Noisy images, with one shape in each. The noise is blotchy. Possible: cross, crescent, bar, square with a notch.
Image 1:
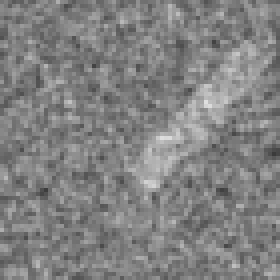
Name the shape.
bar
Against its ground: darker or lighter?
lighter
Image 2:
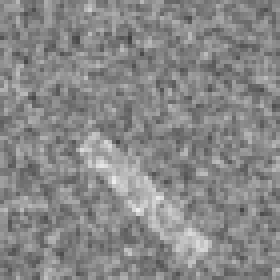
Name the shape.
bar
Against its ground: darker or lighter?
lighter
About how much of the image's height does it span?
half
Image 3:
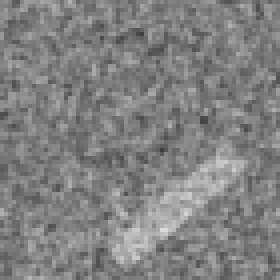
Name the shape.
bar
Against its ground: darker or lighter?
lighter
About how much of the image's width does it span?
half
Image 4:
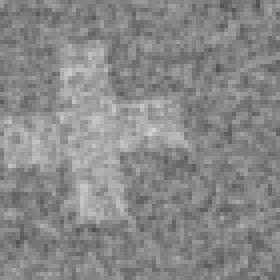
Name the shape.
cross
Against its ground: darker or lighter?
lighter
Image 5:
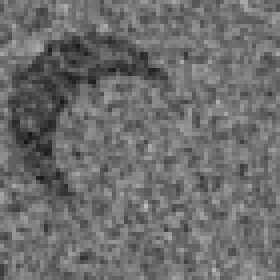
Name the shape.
crescent
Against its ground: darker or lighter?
darker
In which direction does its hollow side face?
down and right
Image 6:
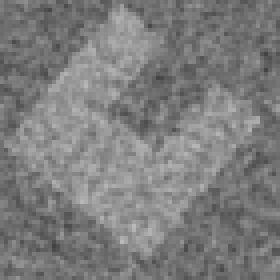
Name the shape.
square with a notch
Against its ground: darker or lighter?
lighter
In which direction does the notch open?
up and right
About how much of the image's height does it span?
nearly all
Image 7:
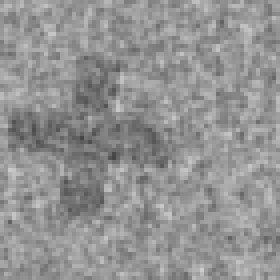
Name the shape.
cross
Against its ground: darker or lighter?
darker
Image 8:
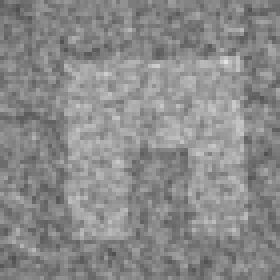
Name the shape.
square with a notch
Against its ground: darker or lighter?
lighter
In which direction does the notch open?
down
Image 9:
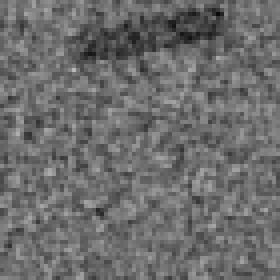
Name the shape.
bar
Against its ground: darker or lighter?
darker
